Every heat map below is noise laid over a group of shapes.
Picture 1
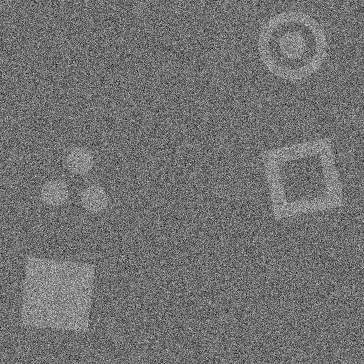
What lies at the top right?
bullseye
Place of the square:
bottom left
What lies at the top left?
nothing
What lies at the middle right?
square frame
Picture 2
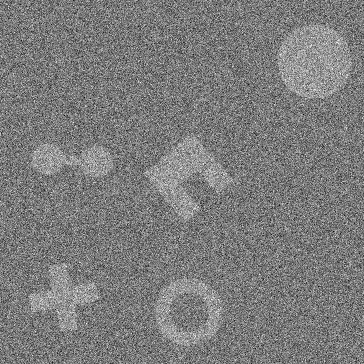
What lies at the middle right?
nothing
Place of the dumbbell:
middle left
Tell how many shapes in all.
5
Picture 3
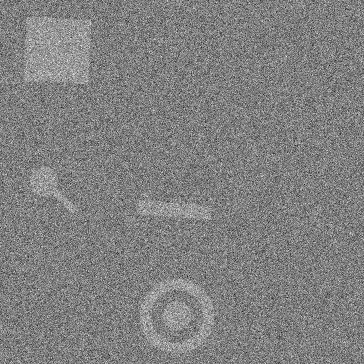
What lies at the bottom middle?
bullseye
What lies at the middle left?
lollipop
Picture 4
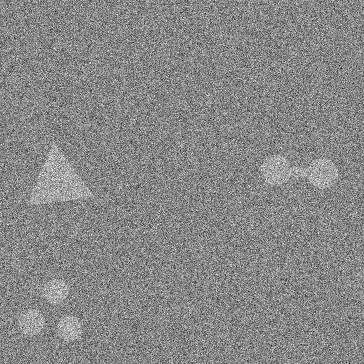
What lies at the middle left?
triangle
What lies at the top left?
nothing
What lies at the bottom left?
three dots
